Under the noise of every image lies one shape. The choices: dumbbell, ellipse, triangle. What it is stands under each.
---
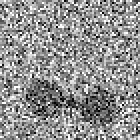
dumbbell
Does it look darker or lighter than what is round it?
darker
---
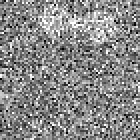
dumbbell
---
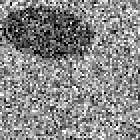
ellipse
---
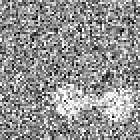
dumbbell
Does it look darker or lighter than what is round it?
lighter
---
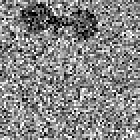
dumbbell
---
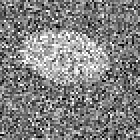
ellipse
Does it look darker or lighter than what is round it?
lighter
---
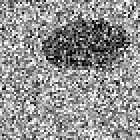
ellipse
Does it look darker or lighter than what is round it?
darker
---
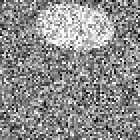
ellipse
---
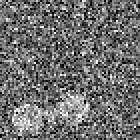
dumbbell
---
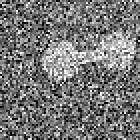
dumbbell
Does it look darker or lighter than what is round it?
lighter
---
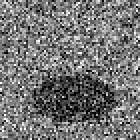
ellipse
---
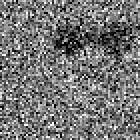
dumbbell
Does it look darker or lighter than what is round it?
darker
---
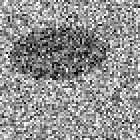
ellipse
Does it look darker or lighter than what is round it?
darker
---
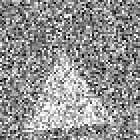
triangle
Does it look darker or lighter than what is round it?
lighter
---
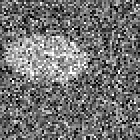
ellipse
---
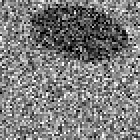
ellipse
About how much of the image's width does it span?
two thirds
